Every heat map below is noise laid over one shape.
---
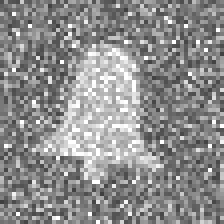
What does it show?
light bell
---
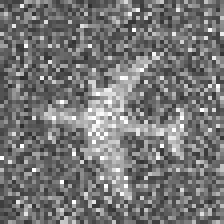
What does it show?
light airplane
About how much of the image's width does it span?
two thirds
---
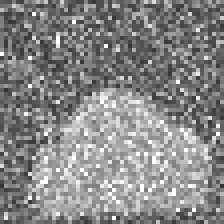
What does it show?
light cloud
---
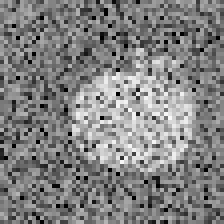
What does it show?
light apple
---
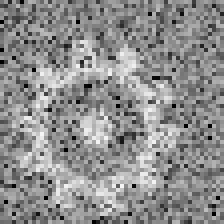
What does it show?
light gear
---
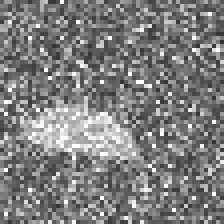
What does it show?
light umbrella
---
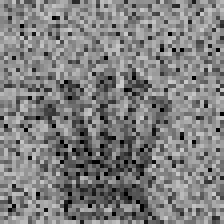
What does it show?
dark chess queen
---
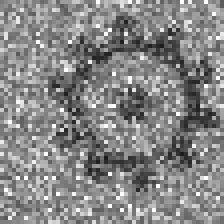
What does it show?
dark gear
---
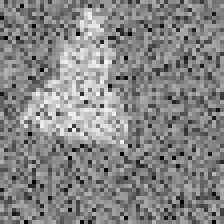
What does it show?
light chess pawn
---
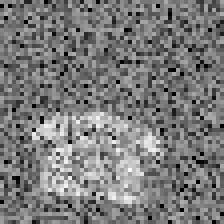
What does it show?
light telephone
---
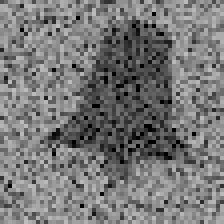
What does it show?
dark bell
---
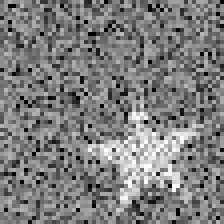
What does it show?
light star
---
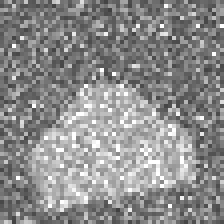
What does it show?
light cloud
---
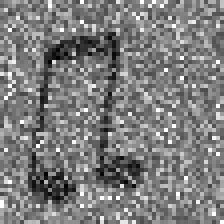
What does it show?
dark pair of musical notes
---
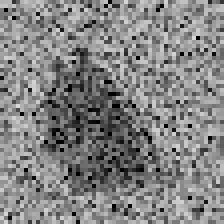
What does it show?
dark chess knight
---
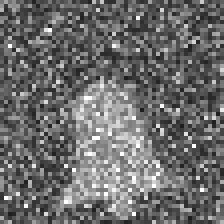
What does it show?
light bell
